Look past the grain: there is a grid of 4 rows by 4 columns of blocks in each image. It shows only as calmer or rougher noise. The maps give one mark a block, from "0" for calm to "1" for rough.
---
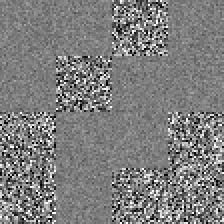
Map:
0010
0100
1001
1011
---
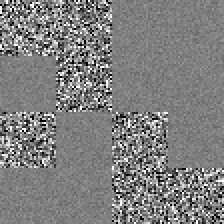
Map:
1100
0100
1010
0011
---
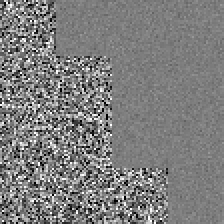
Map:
1000
1100
1100
1110
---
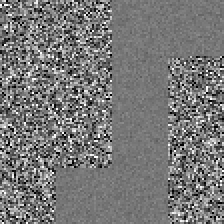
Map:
1100
1101
1101
1001
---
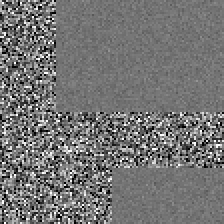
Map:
1000
1000
1111
1100
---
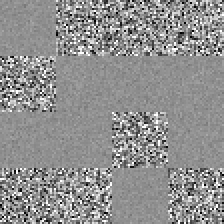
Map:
0111
1000
0010
1101
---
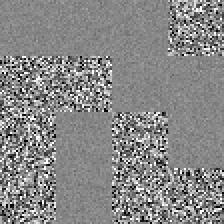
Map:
0001
1100
1010
1011
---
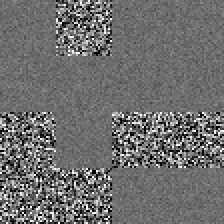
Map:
0100
0000
1011
1100
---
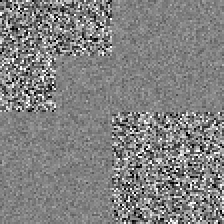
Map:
1100
1000
0011
0011
